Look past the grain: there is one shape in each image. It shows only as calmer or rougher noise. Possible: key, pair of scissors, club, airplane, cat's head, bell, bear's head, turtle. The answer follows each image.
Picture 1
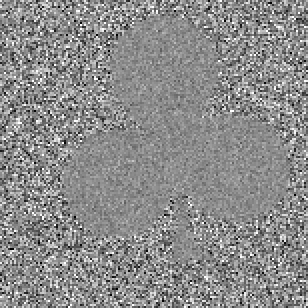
club
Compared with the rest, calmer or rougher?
calmer
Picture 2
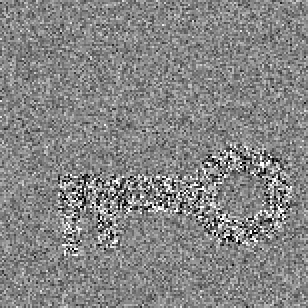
key
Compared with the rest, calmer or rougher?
rougher
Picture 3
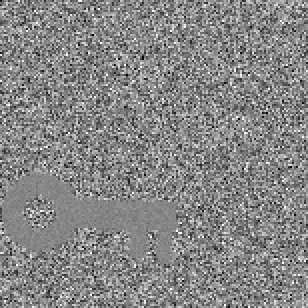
key
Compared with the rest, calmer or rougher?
calmer
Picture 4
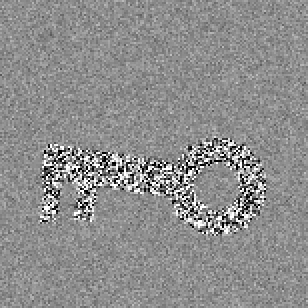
key
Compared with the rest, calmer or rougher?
rougher
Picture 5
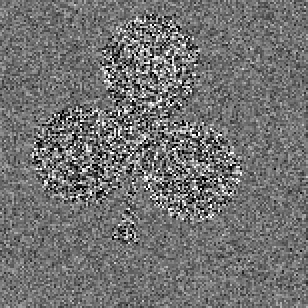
club
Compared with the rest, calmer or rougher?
rougher
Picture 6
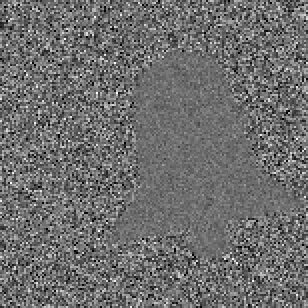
bell
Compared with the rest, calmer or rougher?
calmer
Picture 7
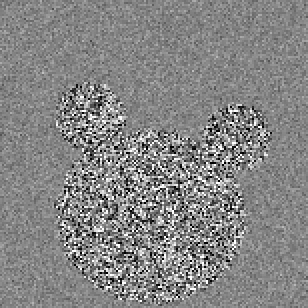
bear's head
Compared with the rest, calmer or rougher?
rougher
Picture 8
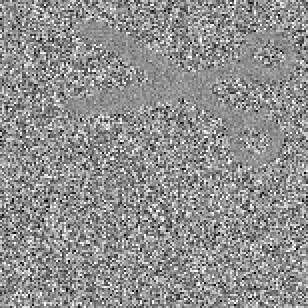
pair of scissors
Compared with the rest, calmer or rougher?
calmer
